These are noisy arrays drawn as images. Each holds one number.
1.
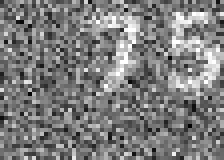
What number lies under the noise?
75
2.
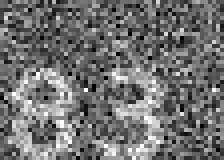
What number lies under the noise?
83
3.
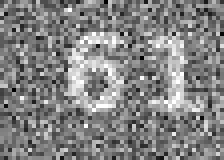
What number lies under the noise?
61
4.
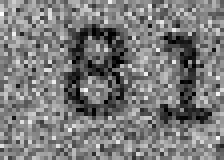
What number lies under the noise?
81
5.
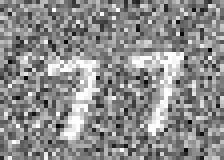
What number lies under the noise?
77
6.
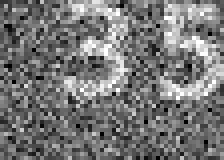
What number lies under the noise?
35
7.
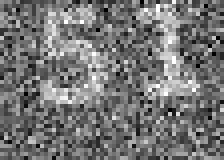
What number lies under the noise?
51
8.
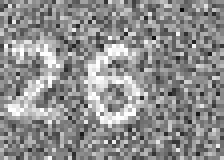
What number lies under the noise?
26
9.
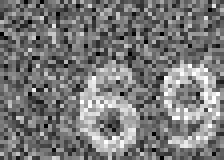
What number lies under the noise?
69
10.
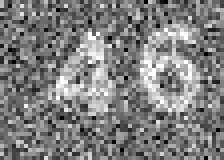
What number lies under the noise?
46
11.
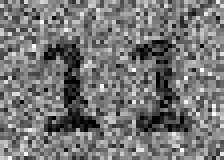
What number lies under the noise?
11
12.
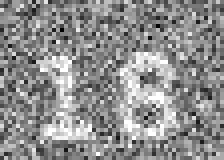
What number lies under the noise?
18
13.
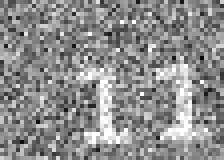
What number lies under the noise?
11
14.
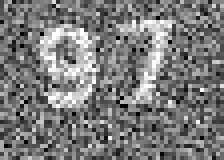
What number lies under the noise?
97
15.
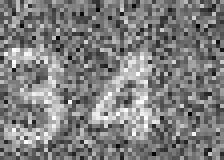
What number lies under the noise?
34
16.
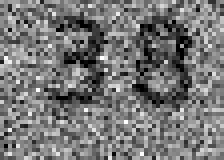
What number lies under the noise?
38
